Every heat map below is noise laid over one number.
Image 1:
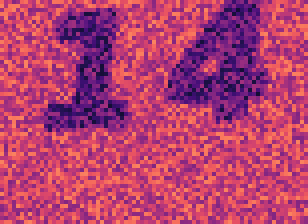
14
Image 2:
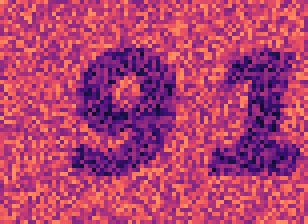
91
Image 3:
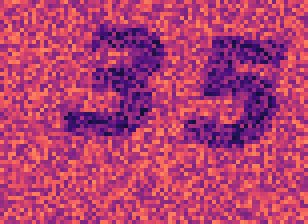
35
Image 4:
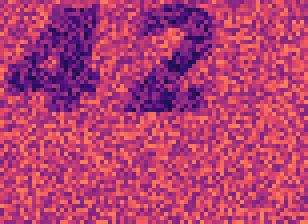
42
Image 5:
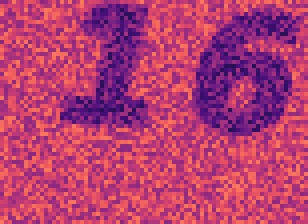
16
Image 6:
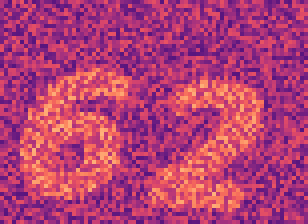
62
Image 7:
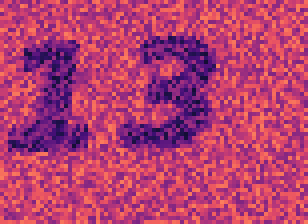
13
